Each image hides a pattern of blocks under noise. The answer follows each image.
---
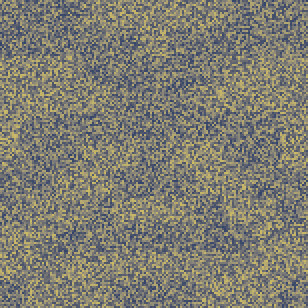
left and right mirror each other
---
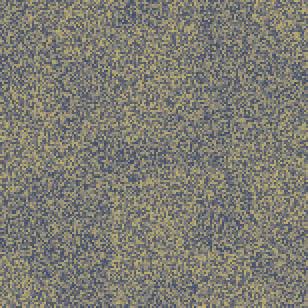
the same after a half turn
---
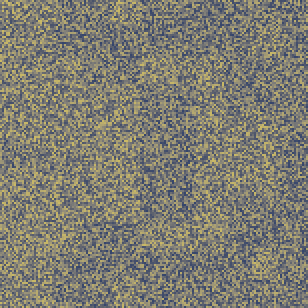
top and bottom mirror each other
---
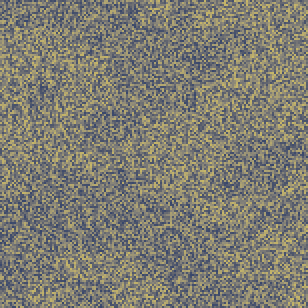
no symmetry
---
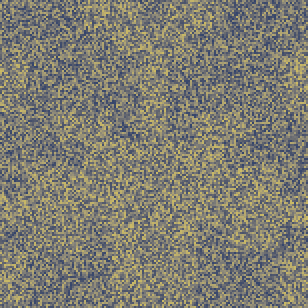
left and right mirror each other
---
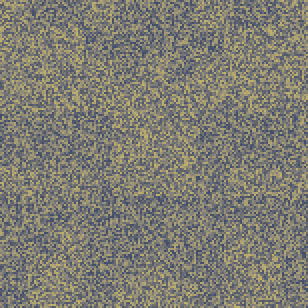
left and right mirror each other
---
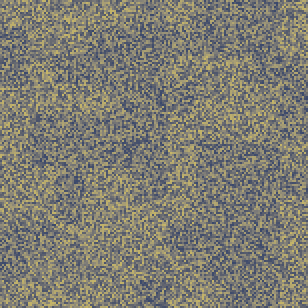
no symmetry
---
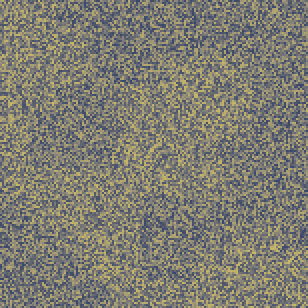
mirrored about the diagonal from the bottom left
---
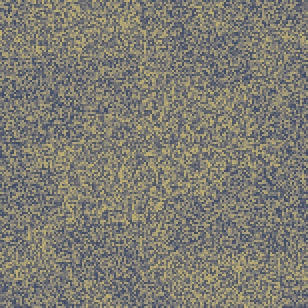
the same after a half turn
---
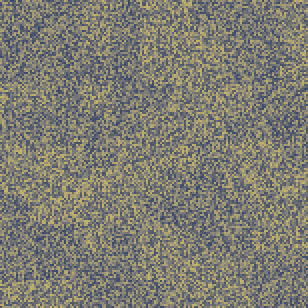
mirrored about the diagonal from the top left
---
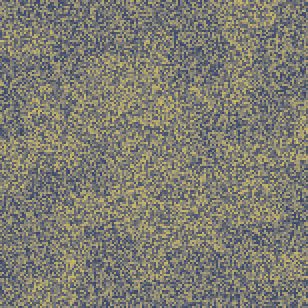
the same after a half turn
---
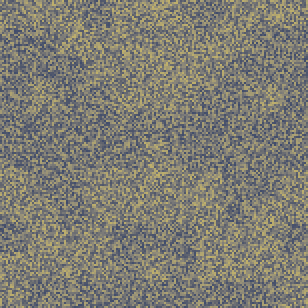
left and right mirror each other
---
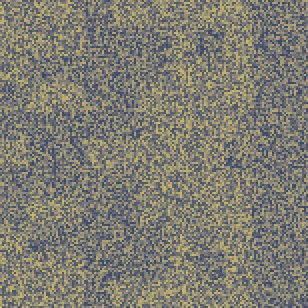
top and bottom mirror each other
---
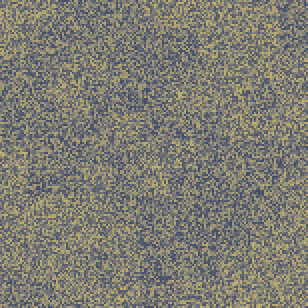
mirrored about the diagonal from the top left
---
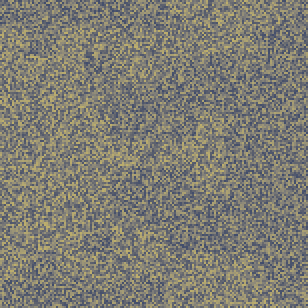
top and bottom mirror each other
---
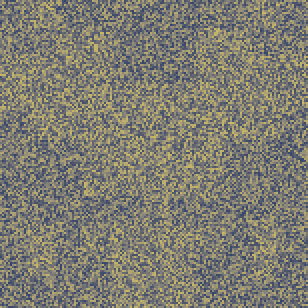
left and right mirror each other
